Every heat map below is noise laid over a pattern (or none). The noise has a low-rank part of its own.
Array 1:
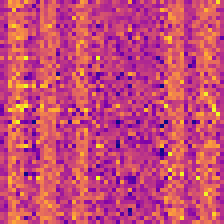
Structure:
bands of columns
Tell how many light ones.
5
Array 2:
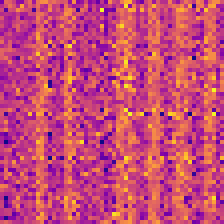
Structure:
bands of columns
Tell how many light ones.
6
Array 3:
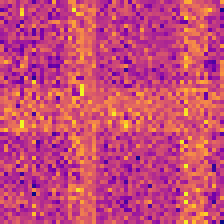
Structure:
bands of rows crossing bands of columns
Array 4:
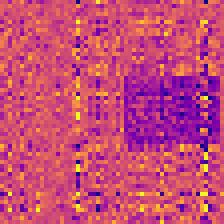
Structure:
one block
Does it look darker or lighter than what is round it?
darker
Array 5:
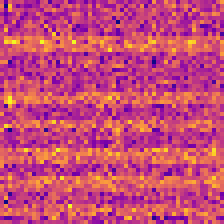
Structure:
bands of rows
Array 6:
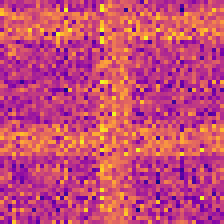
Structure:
bands of rows crossing bands of columns
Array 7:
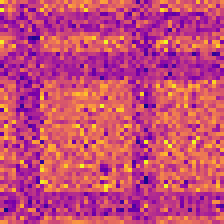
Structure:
bands of rows crossing bands of columns
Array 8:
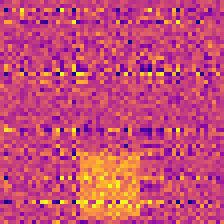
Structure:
one block
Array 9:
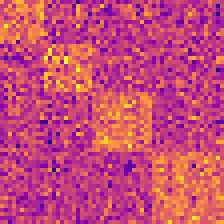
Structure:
blocks along the diagonal
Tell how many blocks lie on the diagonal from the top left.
4
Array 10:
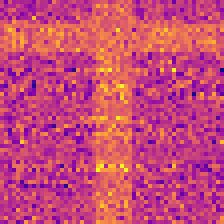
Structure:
bands of rows crossing bands of columns
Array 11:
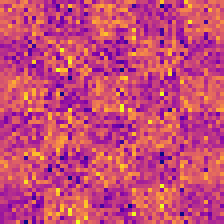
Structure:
a checkerboard
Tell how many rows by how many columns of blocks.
6 by 5
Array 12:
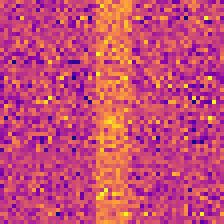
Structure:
one band of columns
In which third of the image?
middle
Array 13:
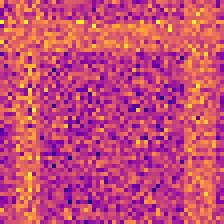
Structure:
bands of rows crossing bands of columns
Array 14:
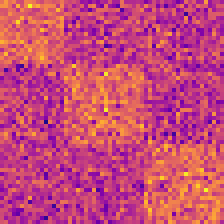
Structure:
blocks along the diagonal
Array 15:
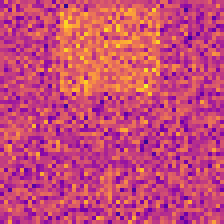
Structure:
one block
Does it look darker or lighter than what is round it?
lighter
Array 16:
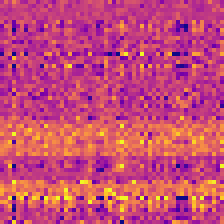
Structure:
bands of rows
